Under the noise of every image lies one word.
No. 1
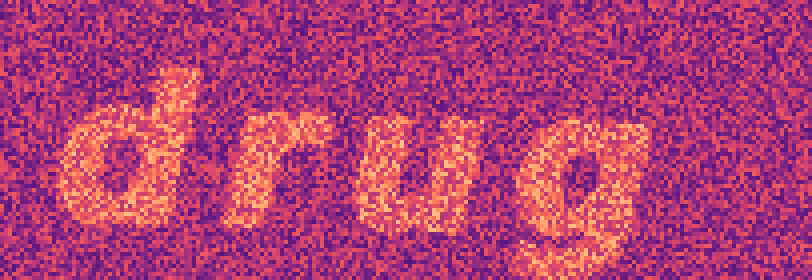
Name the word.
drug
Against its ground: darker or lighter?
lighter
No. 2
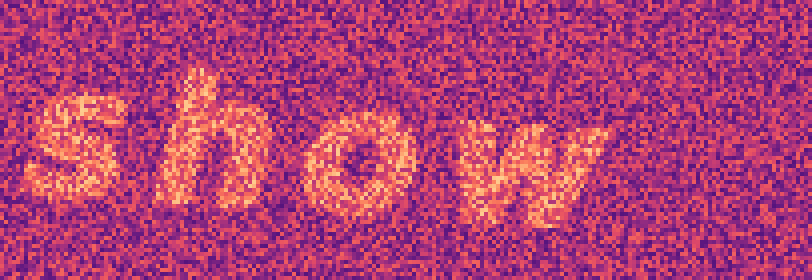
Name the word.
show
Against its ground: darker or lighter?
lighter
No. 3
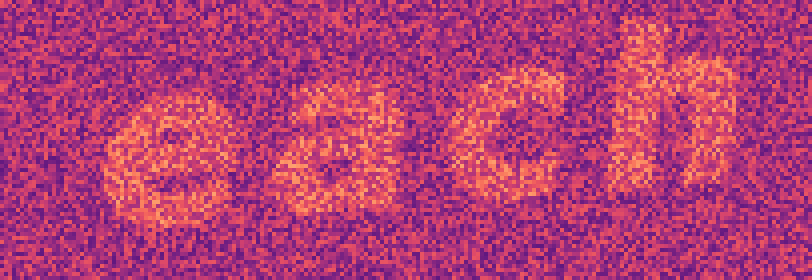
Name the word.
each
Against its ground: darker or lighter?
lighter
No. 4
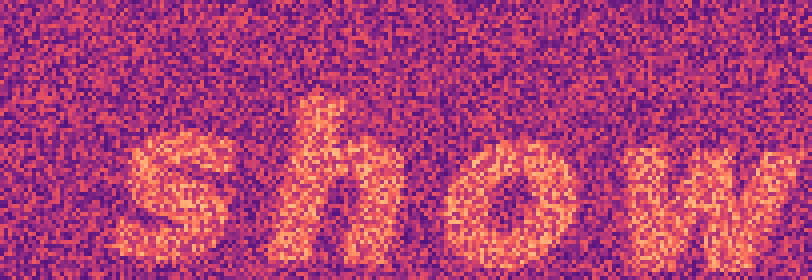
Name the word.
show
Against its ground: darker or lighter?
lighter
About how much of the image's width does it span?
nearly all
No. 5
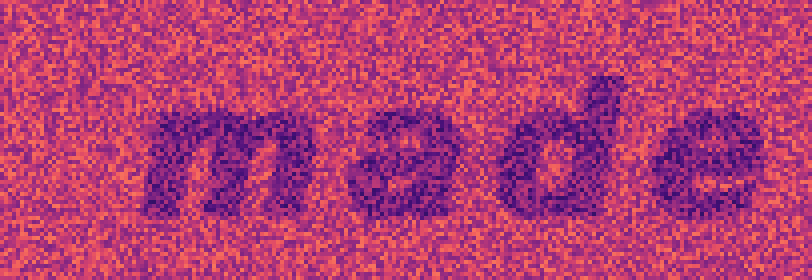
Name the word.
made
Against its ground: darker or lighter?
darker
